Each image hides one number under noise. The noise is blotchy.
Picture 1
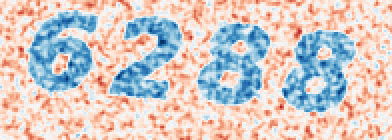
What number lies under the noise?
6288
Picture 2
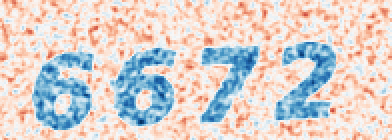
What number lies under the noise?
6672
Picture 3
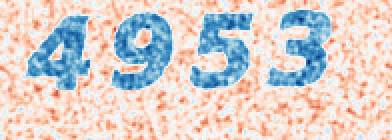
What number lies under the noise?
4953
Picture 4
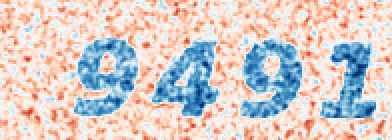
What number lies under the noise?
9491
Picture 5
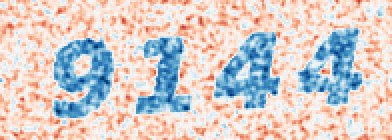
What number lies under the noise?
9144
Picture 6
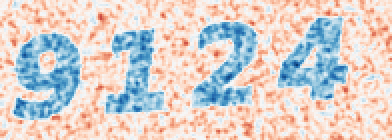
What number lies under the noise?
9124
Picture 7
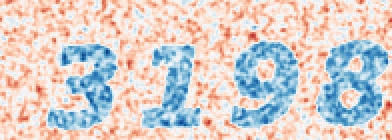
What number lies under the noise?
3198
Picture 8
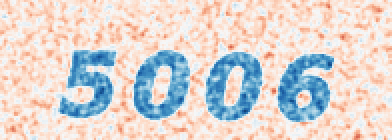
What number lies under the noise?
5006
